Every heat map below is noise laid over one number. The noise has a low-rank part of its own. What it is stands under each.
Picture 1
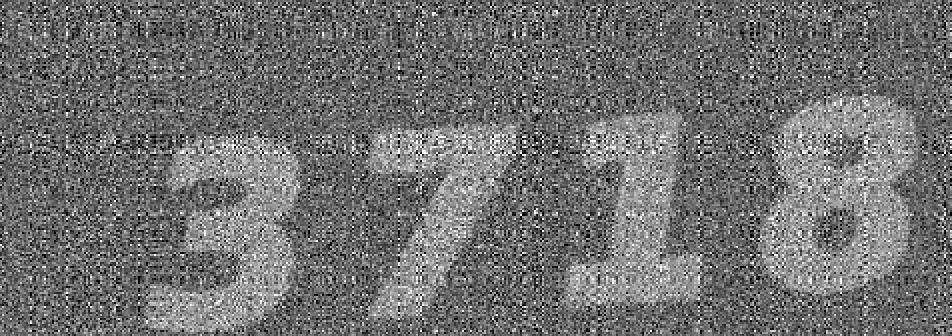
3718
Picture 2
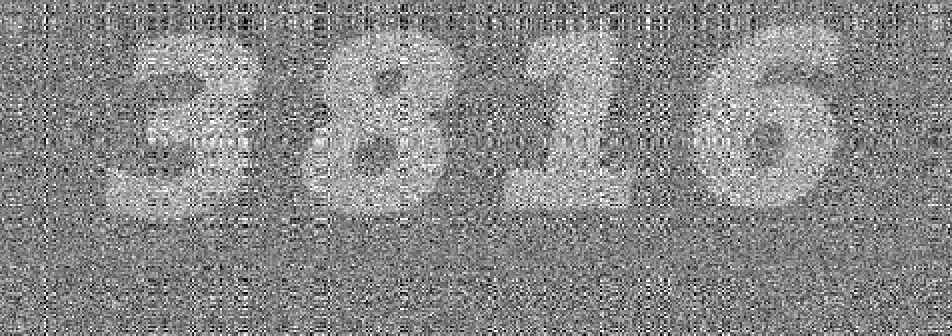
3816
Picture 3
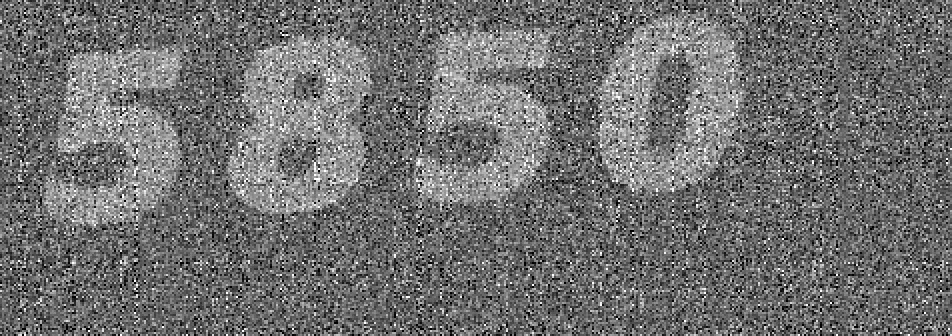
5850
